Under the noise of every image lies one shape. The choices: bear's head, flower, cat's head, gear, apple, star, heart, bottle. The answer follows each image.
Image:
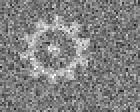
gear
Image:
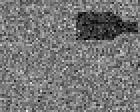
bottle
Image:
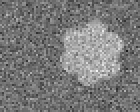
flower
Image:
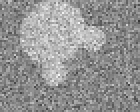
bear's head
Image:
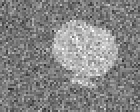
apple
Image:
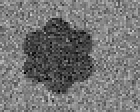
flower
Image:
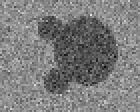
bear's head
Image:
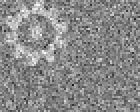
gear
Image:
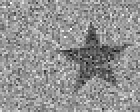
star
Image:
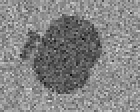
apple
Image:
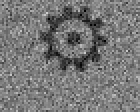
gear
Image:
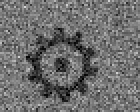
gear
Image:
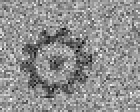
gear
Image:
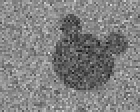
bear's head
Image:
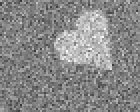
heart
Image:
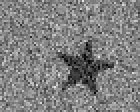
star
